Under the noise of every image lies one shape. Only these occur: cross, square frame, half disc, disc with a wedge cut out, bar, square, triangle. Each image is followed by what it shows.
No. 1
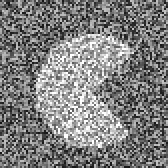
disc with a wedge cut out
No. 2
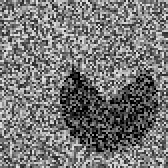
disc with a wedge cut out
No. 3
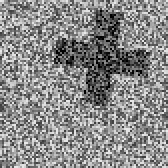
cross
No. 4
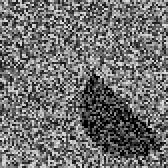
half disc
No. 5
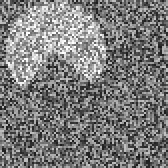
disc with a wedge cut out
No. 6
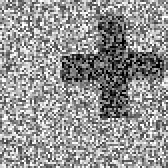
cross
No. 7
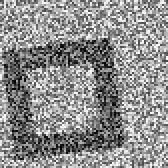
square frame
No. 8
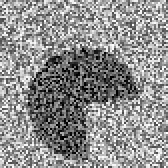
disc with a wedge cut out
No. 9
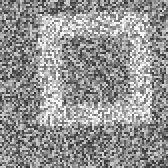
square frame
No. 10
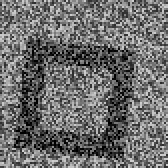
square frame
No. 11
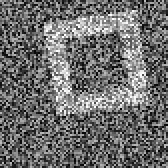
square frame
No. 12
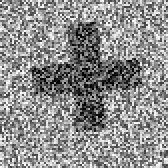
cross
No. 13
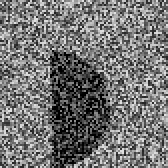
half disc
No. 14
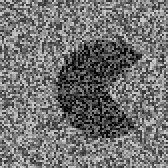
disc with a wedge cut out
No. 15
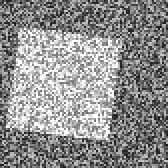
square
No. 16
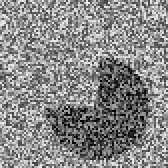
disc with a wedge cut out
